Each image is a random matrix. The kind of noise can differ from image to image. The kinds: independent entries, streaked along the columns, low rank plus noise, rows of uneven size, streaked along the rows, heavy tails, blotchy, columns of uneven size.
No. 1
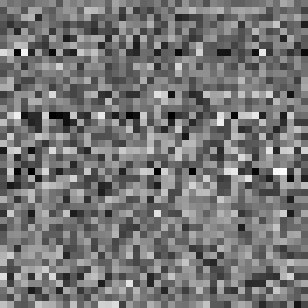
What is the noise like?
rows of uneven size
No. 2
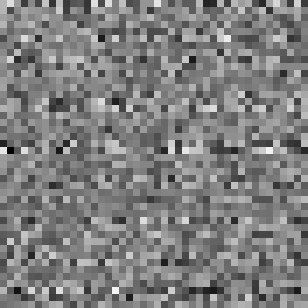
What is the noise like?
rows of uneven size
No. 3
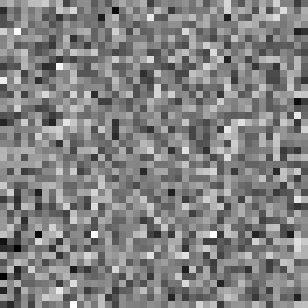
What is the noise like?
low rank plus noise
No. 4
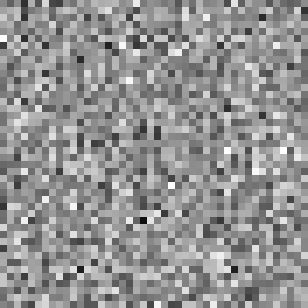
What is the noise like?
low rank plus noise
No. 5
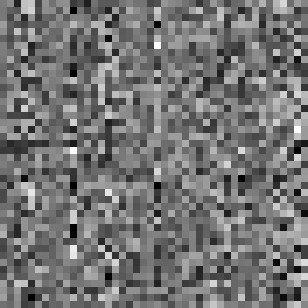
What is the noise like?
columns of uneven size
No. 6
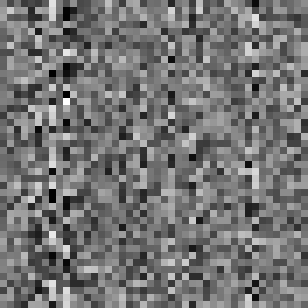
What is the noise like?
columns of uneven size
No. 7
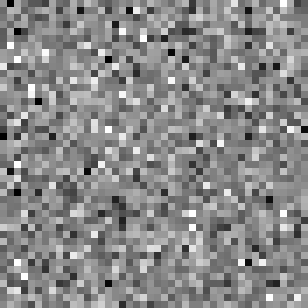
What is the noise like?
heavy tails
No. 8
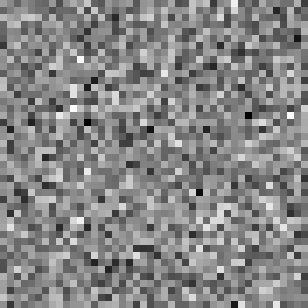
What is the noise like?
independent entries
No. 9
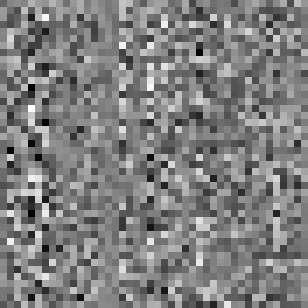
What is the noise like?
columns of uneven size
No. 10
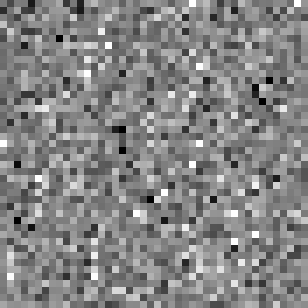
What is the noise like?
heavy tails
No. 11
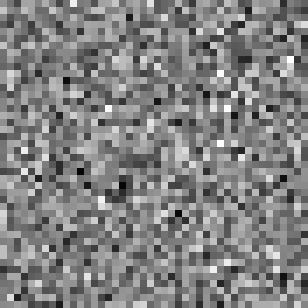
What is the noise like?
independent entries
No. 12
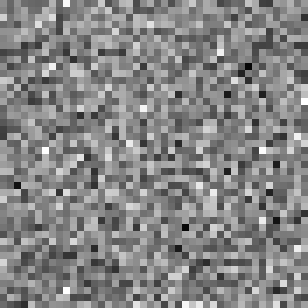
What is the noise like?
independent entries
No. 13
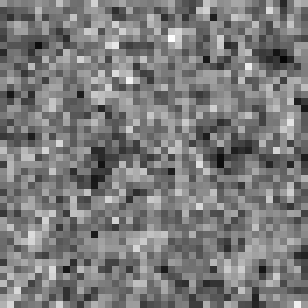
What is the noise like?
blotchy
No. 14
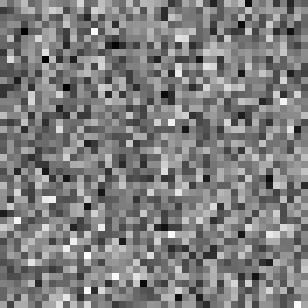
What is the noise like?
independent entries
